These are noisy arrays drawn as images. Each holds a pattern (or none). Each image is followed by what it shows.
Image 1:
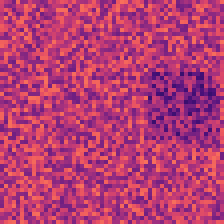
one block
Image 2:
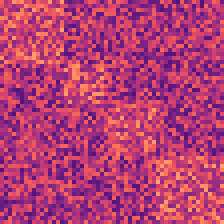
blocks along the diagonal
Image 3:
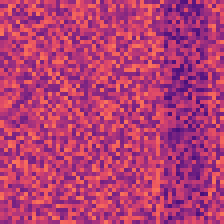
one band of columns
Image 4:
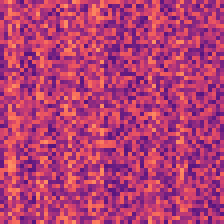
bands of columns
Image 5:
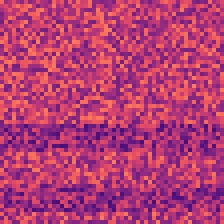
bands of rows
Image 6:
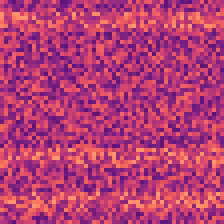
bands of rows
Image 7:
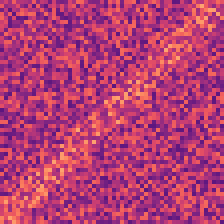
a diagonal band
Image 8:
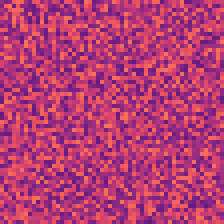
only noise
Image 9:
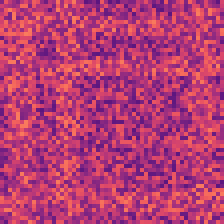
bands of rows crossing bands of columns
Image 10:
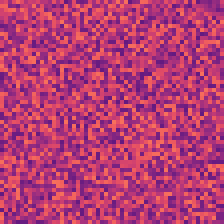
only noise
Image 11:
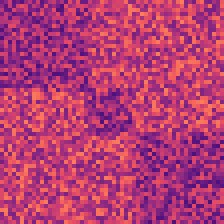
blocks along the diagonal
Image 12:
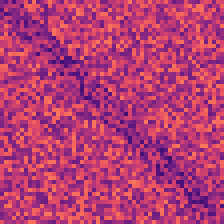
a diagonal band
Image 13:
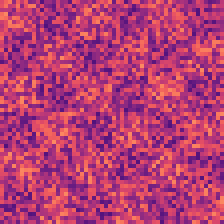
a checkerboard
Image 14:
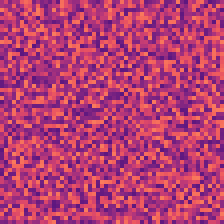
only noise
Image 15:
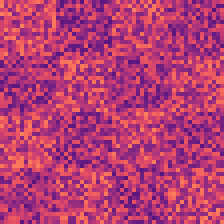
a checkerboard
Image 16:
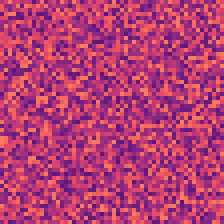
only noise
